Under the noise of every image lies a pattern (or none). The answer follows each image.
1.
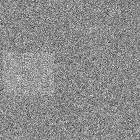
one block
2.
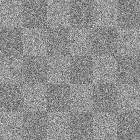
a checkerboard
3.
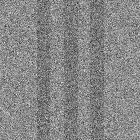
bands of columns
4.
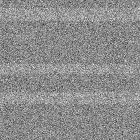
bands of rows
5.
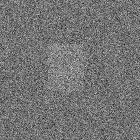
one block
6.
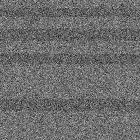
bands of rows
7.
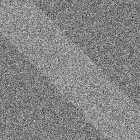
a diagonal band
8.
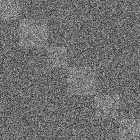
blocks along the diagonal
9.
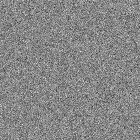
only noise
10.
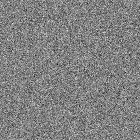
only noise
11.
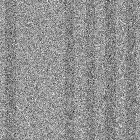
bands of columns
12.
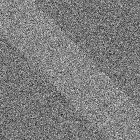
a diagonal band
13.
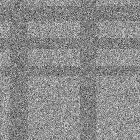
bands of rows crossing bands of columns
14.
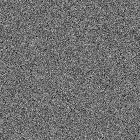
only noise
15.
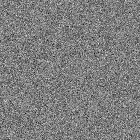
only noise
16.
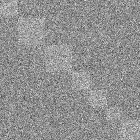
blocks along the diagonal
